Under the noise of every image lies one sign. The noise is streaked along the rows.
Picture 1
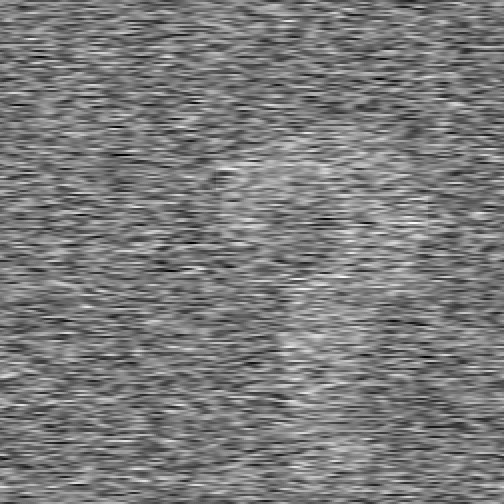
question mark
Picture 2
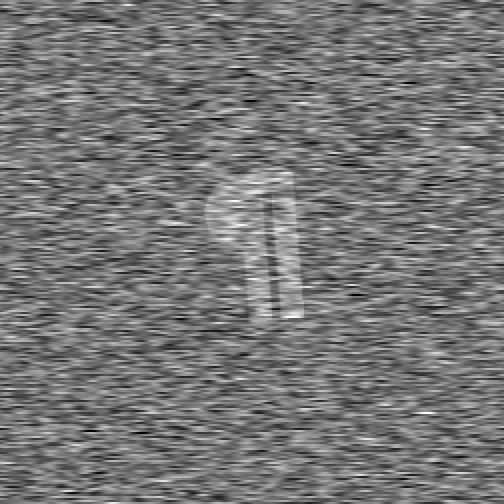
pilcrow
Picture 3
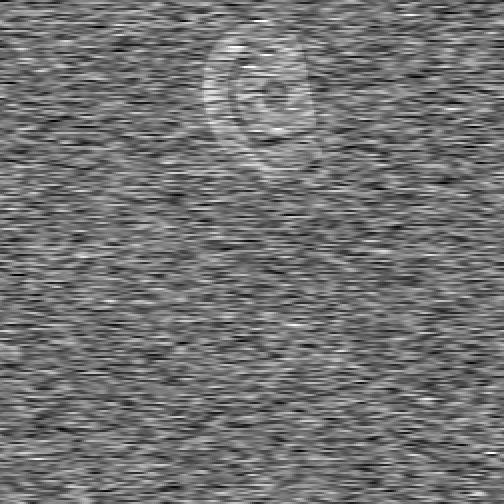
at sign
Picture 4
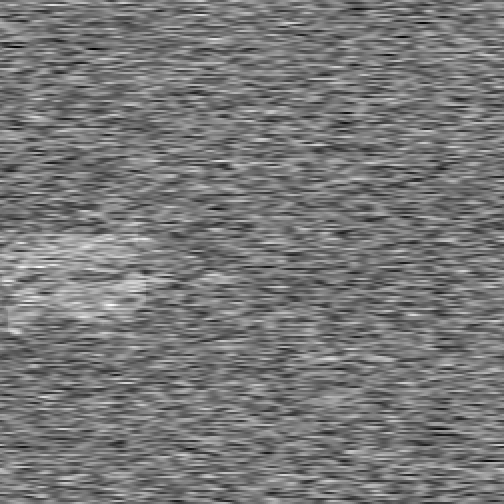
approximately sign
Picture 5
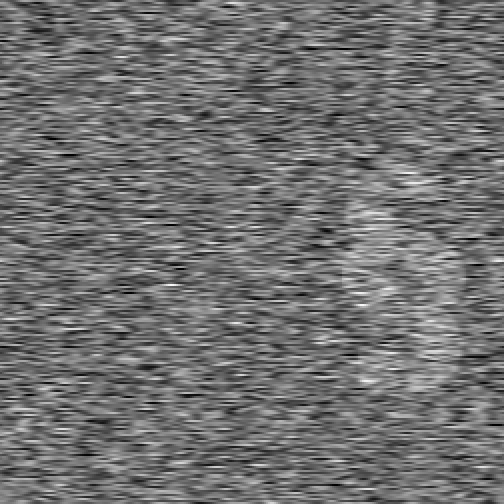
section sign
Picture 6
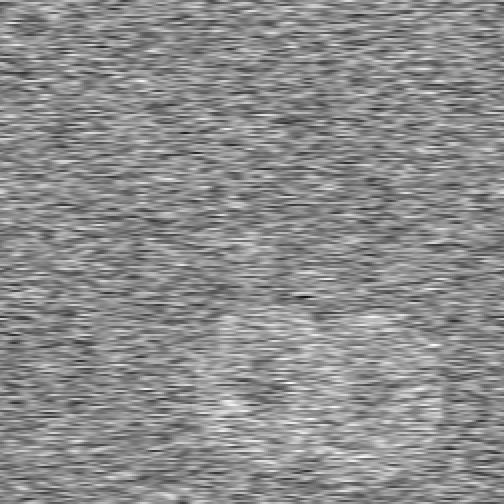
infinity sign
